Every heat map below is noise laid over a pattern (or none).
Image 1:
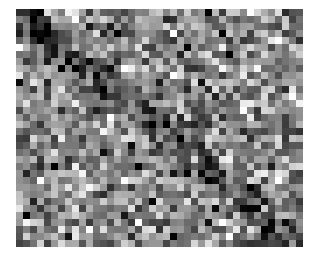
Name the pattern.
a diagonal band
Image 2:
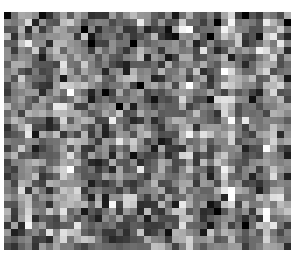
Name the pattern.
bands of columns
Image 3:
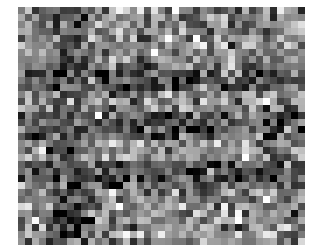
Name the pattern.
bands of rows crossing bands of columns
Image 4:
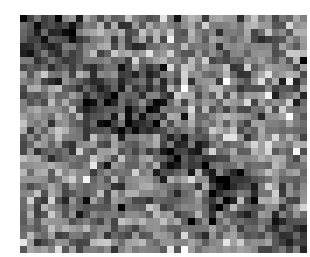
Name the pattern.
blocks along the diagonal
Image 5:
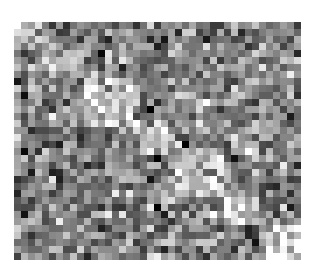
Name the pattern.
blocks along the diagonal
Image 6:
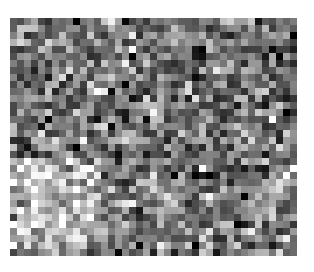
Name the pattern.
one block
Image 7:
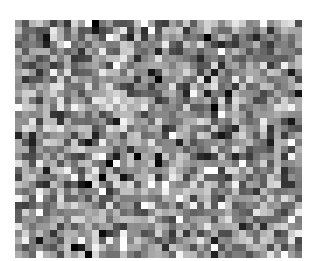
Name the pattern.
only noise
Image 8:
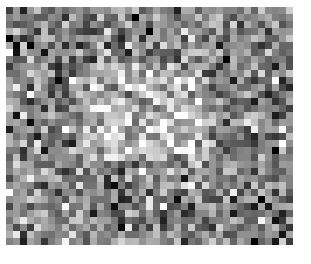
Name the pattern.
one block
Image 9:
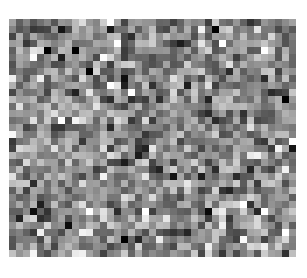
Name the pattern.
only noise
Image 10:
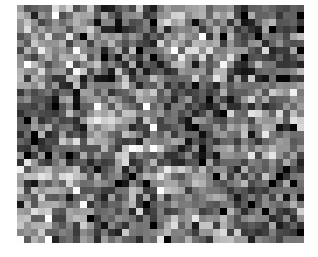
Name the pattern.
a checkerboard
